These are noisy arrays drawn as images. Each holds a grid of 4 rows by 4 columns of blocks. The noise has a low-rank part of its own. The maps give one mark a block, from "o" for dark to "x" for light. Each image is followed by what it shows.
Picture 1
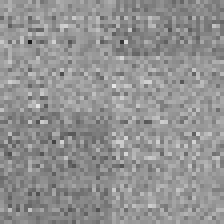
x x o o
x x x x
o o x x
o o x x
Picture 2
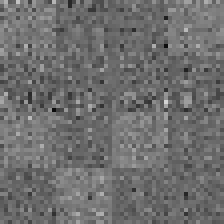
x o o x
o o o o
x o x o
o x o o
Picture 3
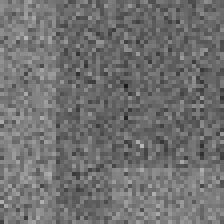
x o o o
x o o o
x o o o
x o x x
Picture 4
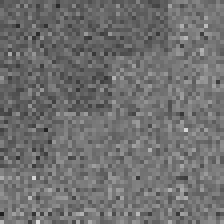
o o o x
o o x x
o x x x
x x x x
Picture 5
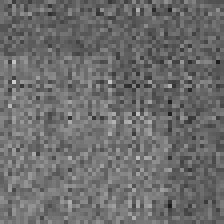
o o o o
x x o o
x x x o
x x x o
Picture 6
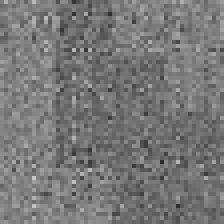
x o x x
x o o x
x o o o
x x o o
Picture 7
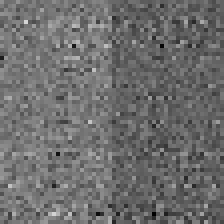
x x o o
x x o o
x x o o
x x o o
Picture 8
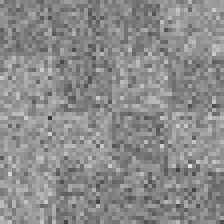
o o o x
x o x o
x x o x
x o o o
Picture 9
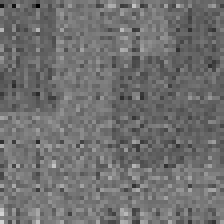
o x x o
o x o o
x x o o
x x x x
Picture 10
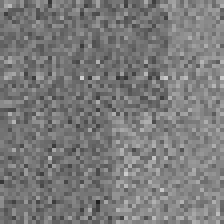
o o o x
o o o x
o o x x
o o x x
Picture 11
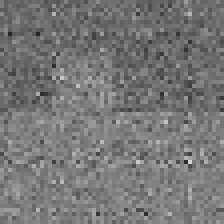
o o o o
o x o o
x x x x
x x x x
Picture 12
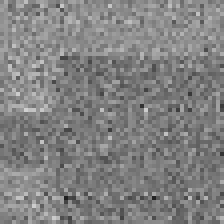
x x x x
x o o o
o o o o
x o o o
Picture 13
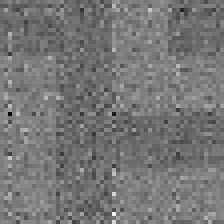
o o x o
x o x x
x o o o
x o x x
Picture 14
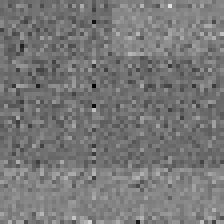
o o x x
o o o o
o o o o
x x x x
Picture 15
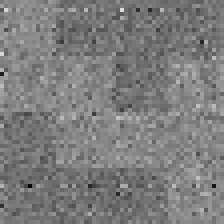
x o o o
x x o x
o x x x
o o o x
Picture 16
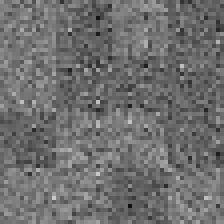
x o x o
x o o o
o x x o
x x o x
